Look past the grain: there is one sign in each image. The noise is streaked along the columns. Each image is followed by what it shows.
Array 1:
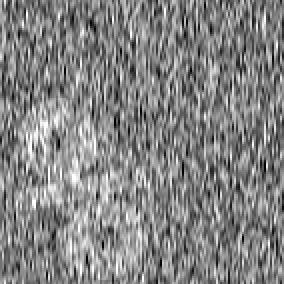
light percent sign
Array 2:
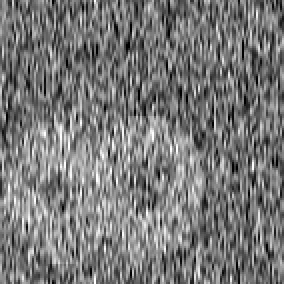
light infinity sign
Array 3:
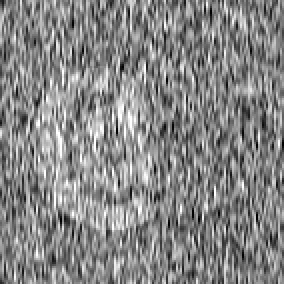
light at sign
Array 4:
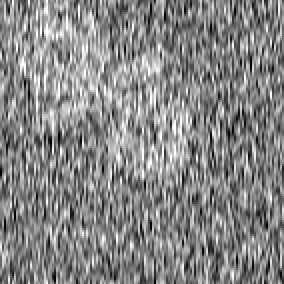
light percent sign
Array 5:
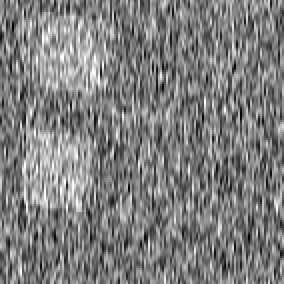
light colon
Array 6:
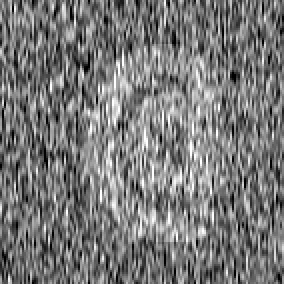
light at sign
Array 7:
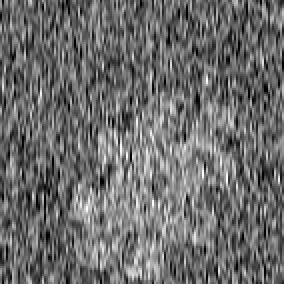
light hash sign
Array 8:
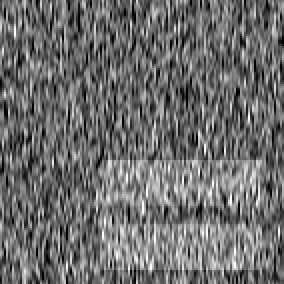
light equals sign
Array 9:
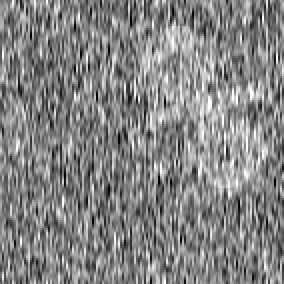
light percent sign
